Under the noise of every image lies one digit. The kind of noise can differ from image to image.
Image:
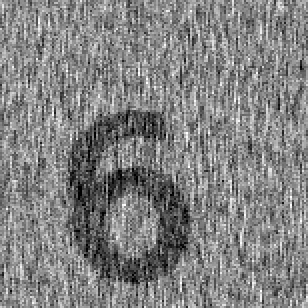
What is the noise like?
streaked along the columns
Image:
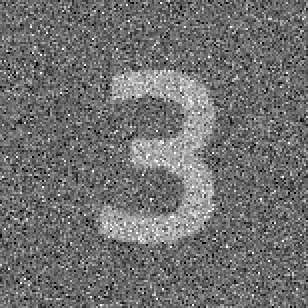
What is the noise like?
heavy tails
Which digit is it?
3
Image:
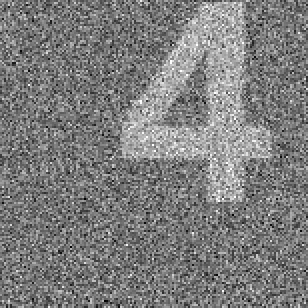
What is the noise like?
low rank plus noise
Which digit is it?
4
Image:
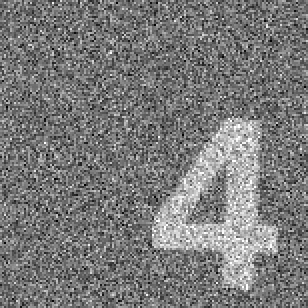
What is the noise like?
low rank plus noise
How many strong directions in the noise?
one
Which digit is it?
4
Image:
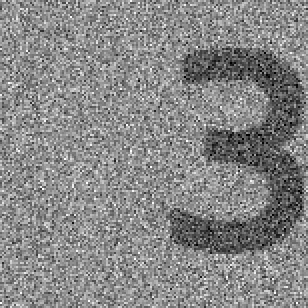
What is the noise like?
independent entries
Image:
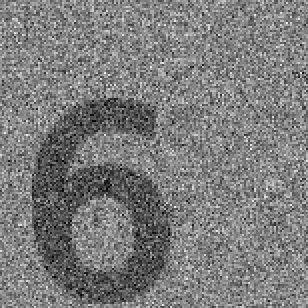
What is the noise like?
low rank plus noise
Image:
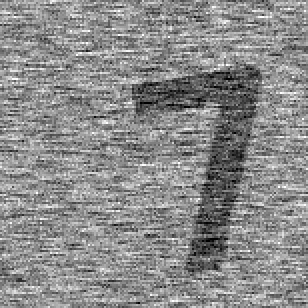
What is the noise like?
streaked along the rows
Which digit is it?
7
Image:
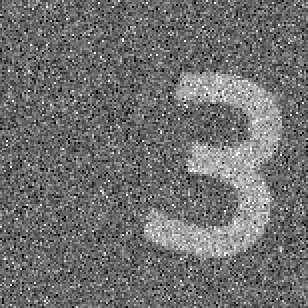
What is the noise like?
heavy tails
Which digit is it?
3
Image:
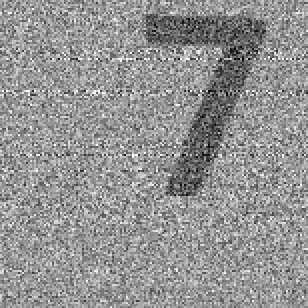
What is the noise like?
rows of uneven size
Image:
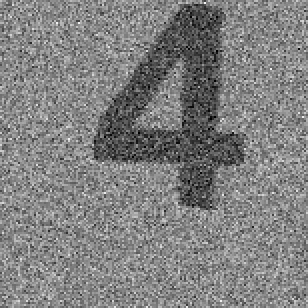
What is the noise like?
low rank plus noise
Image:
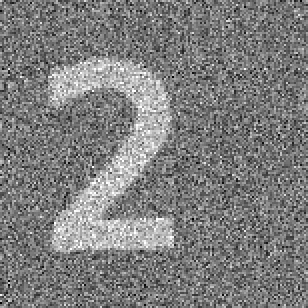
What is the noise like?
low rank plus noise
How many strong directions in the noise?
two
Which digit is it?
2
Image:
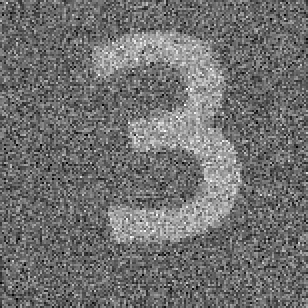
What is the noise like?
low rank plus noise
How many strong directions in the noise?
one
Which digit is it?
3
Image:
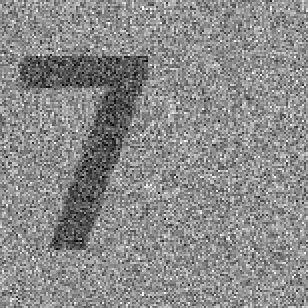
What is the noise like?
low rank plus noise
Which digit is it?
7
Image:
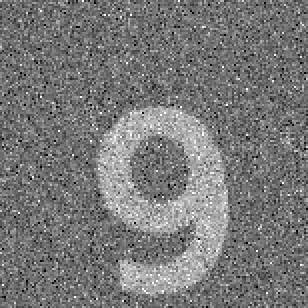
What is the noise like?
heavy tails
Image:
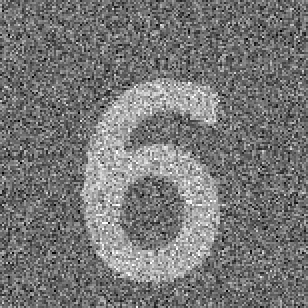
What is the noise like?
low rank plus noise
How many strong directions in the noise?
three or four
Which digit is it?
6
